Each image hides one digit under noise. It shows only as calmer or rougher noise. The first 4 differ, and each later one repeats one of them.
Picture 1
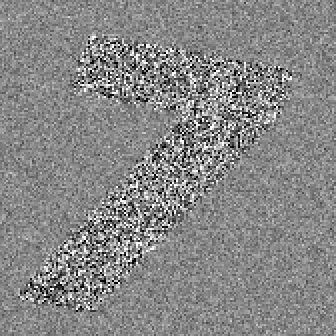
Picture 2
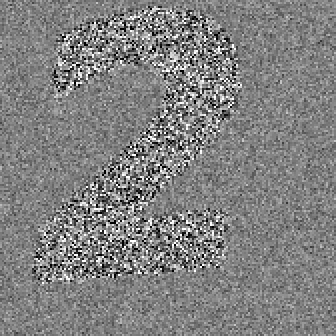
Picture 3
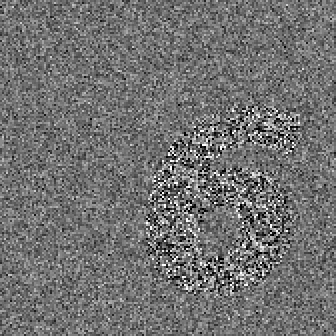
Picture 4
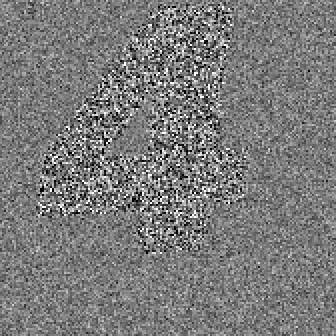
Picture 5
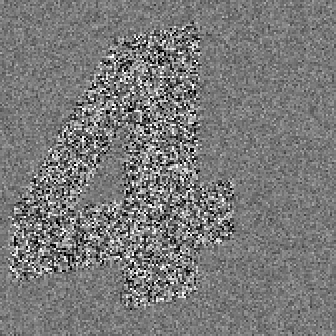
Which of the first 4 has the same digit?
4
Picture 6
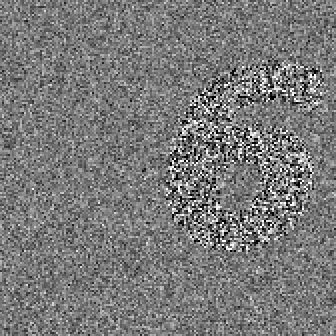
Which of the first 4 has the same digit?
3
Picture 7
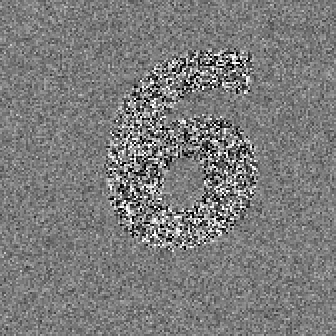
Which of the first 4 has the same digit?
3
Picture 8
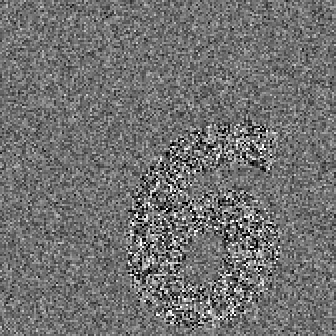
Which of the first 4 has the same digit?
3
